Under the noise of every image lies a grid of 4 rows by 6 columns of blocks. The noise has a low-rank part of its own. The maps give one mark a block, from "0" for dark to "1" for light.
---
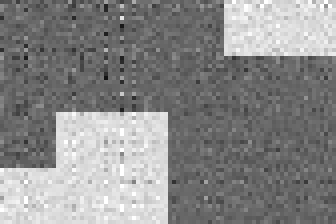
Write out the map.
0 0 0 0 1 1
0 0 0 0 0 0
0 1 1 0 0 0
1 1 1 0 0 0
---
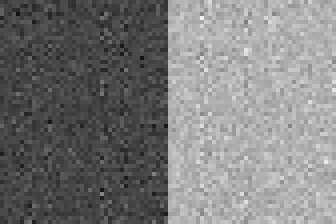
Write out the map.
0 0 0 1 1 1
0 0 0 1 1 1
0 0 0 1 1 1
0 0 0 1 1 1
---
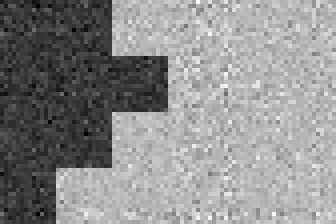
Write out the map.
0 0 1 1 1 1
0 0 0 1 1 1
0 0 1 1 1 1
0 1 1 1 1 1
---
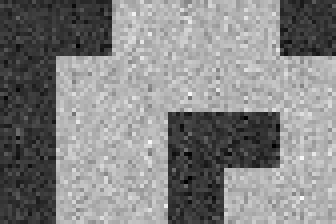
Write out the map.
0 0 1 1 1 0
0 1 1 1 1 1
0 1 1 0 0 1
0 1 1 0 1 1
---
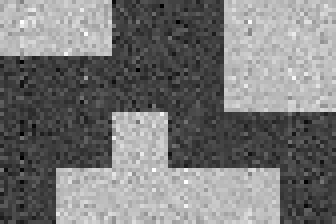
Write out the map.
1 1 0 0 1 1
0 0 0 0 1 1
0 0 1 0 0 0
0 1 1 1 1 0
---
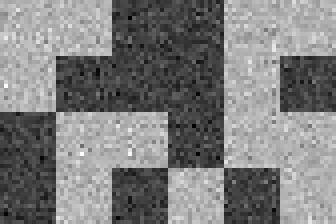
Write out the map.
1 1 0 0 1 1
1 0 0 0 1 0
0 1 1 0 1 1
0 1 0 1 0 1
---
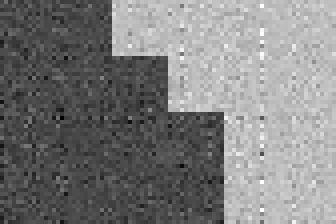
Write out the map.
0 0 1 1 1 1
0 0 0 1 1 1
0 0 0 0 1 1
0 0 0 0 1 1
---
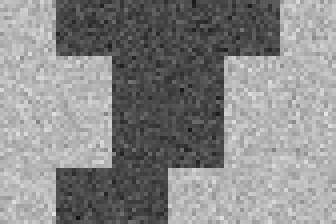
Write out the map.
1 0 0 0 0 1
1 1 0 0 1 1
1 1 0 0 1 1
1 0 0 1 1 1
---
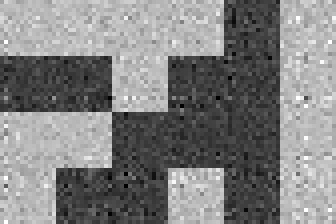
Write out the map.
1 1 1 1 0 1
0 0 1 0 0 1
1 1 0 0 0 1
1 0 0 1 0 1
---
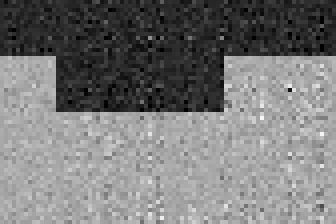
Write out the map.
0 0 0 0 0 0
1 0 0 0 1 1
1 1 1 1 1 1
1 1 1 1 1 1
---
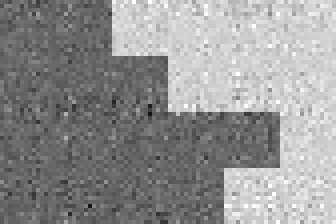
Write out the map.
0 0 1 1 1 1
0 0 0 1 1 1
0 0 0 0 0 1
0 0 0 0 1 1
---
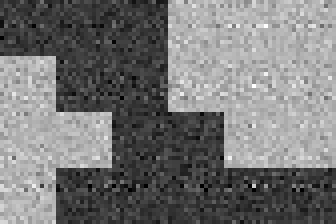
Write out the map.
0 0 0 1 1 1
1 0 0 1 1 1
1 1 0 0 1 1
1 0 0 0 0 0
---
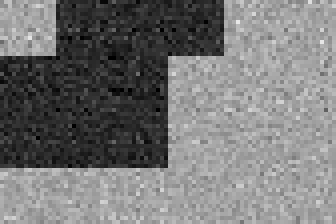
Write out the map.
1 0 0 0 1 1
0 0 0 1 1 1
0 0 0 1 1 1
1 1 1 1 1 1
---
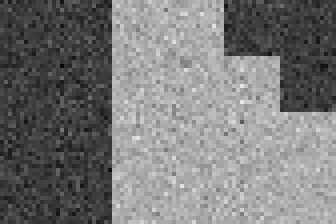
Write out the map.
0 0 1 1 0 0
0 0 1 1 1 0
0 0 1 1 1 1
0 0 1 1 1 1
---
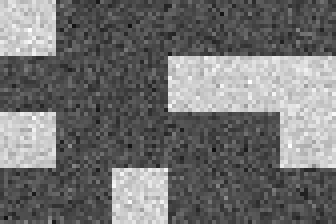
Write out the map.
1 0 0 0 0 0
0 0 0 1 1 1
1 0 0 0 0 1
0 0 1 0 0 0
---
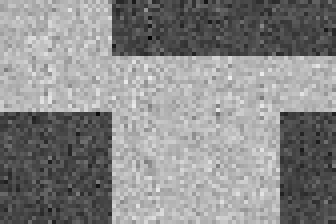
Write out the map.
1 1 0 0 0 0
1 1 1 1 1 1
0 0 1 1 1 0
0 0 1 1 1 0
